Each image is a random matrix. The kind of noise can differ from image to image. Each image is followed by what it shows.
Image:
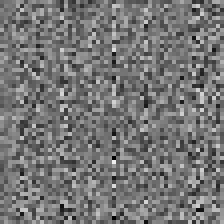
columns of uneven size
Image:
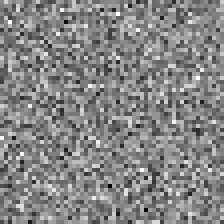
independent entries
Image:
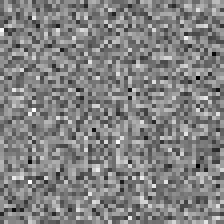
low rank plus noise
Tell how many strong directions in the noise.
three or four
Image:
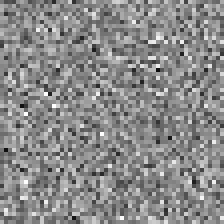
low rank plus noise
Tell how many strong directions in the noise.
two
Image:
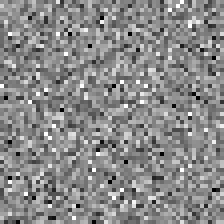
heavy tails
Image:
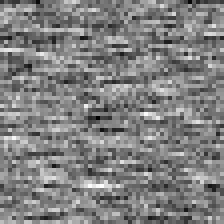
streaked along the rows
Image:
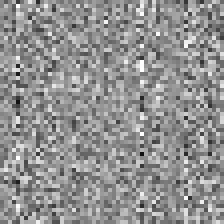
columns of uneven size
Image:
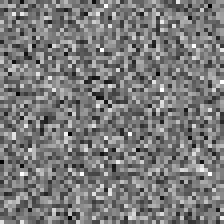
independent entries
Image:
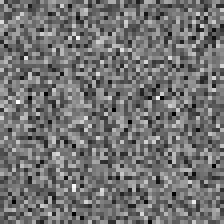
independent entries
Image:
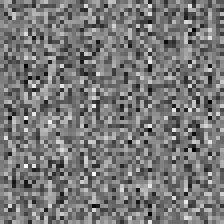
columns of uneven size
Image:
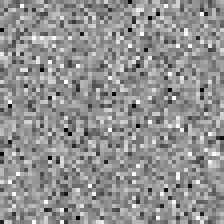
heavy tails
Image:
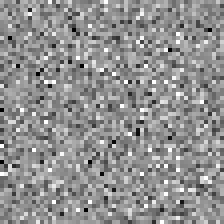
heavy tails
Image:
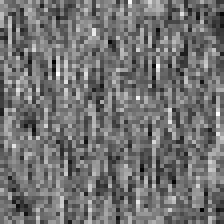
streaked along the columns
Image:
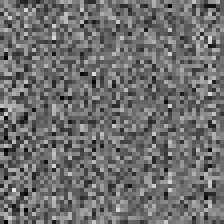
columns of uneven size
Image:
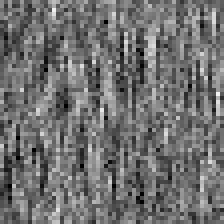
streaked along the columns
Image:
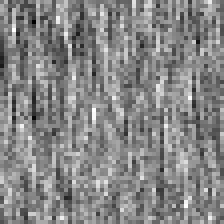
streaked along the columns
